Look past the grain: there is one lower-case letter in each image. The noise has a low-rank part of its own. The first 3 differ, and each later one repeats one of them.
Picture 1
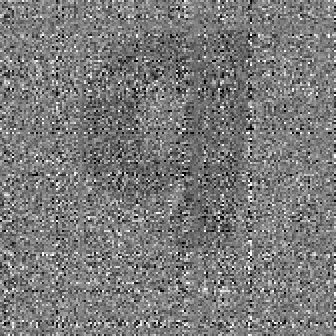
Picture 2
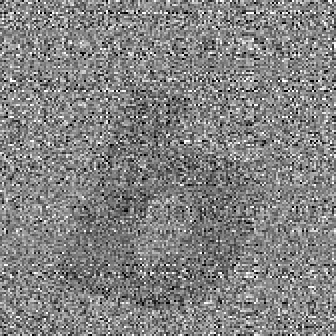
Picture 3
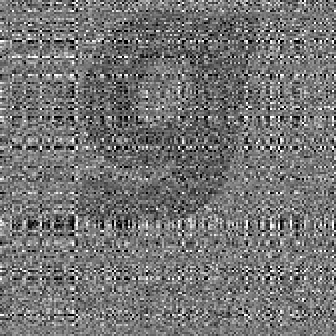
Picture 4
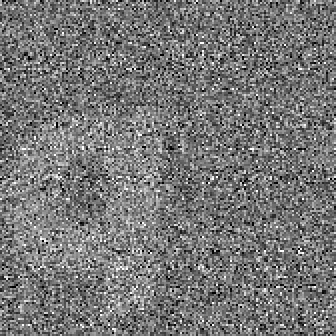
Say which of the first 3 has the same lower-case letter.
1
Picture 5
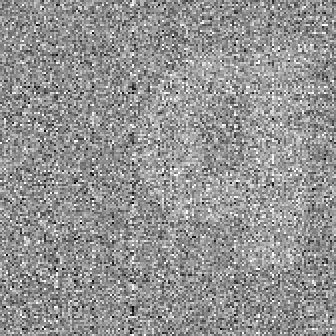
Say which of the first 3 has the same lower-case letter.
1
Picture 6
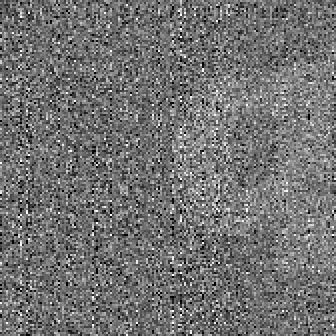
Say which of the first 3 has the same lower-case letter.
1
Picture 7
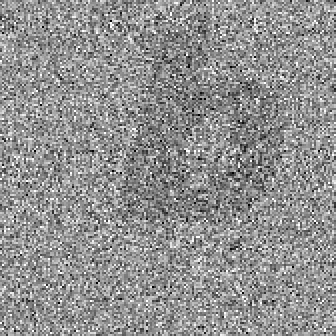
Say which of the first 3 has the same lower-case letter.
2
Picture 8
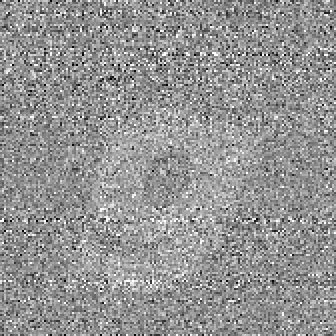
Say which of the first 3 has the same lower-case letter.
3
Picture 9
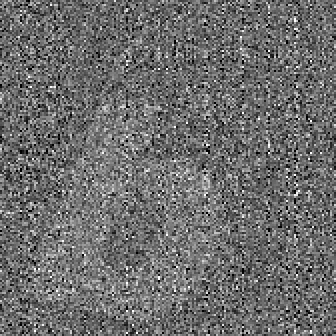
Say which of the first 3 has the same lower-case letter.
2
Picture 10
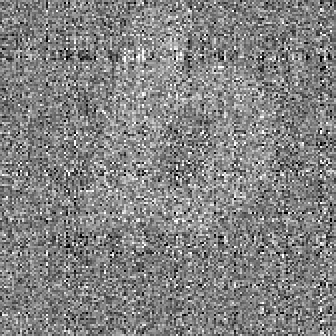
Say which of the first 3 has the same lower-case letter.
2
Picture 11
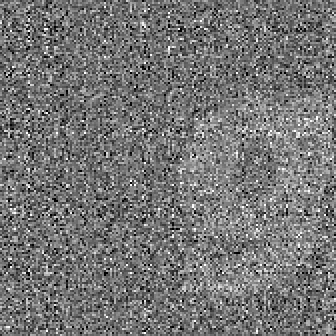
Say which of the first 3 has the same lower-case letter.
3
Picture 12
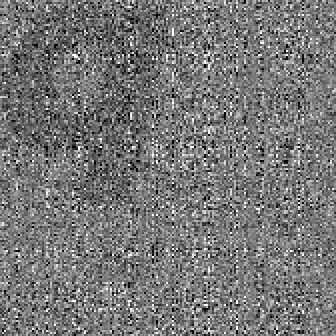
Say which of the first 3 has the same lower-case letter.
1
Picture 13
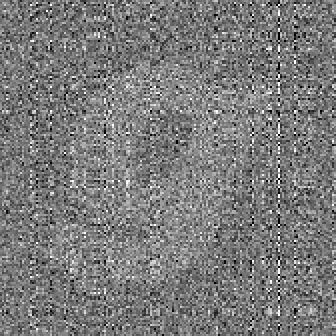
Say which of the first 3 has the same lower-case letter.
3
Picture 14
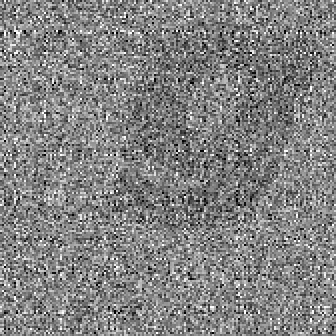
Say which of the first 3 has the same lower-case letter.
3
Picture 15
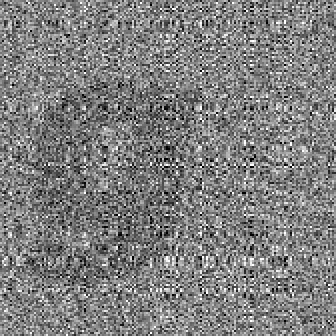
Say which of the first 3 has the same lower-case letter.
3
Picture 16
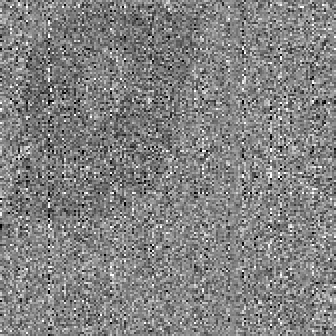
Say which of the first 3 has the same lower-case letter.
3
